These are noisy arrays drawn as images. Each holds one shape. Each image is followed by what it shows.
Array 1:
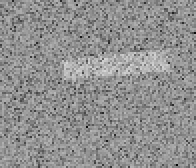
bar
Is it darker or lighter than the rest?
lighter
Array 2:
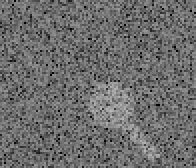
lollipop
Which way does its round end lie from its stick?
up and left
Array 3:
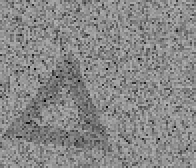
triangle frame
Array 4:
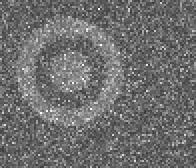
bullseye
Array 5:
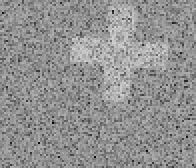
cross
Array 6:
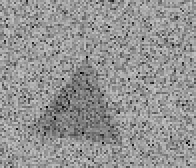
triangle
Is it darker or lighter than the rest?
darker
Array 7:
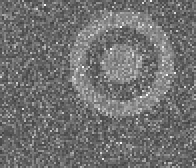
bullseye
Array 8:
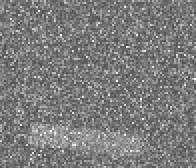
bar
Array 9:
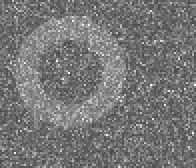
ring
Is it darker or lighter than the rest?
lighter
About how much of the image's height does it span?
two thirds
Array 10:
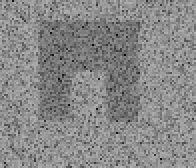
square with a notch
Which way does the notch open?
down
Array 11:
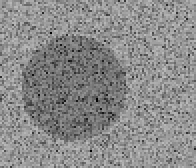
disc
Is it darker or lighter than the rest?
darker
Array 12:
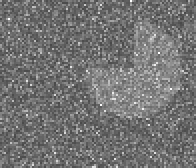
disc with a wedge cut out
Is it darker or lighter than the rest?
lighter
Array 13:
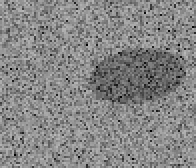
ellipse
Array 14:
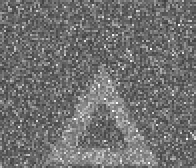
triangle frame
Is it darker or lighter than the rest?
lighter
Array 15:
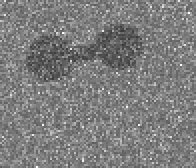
dumbbell
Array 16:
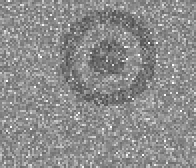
bullseye
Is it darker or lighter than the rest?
darker
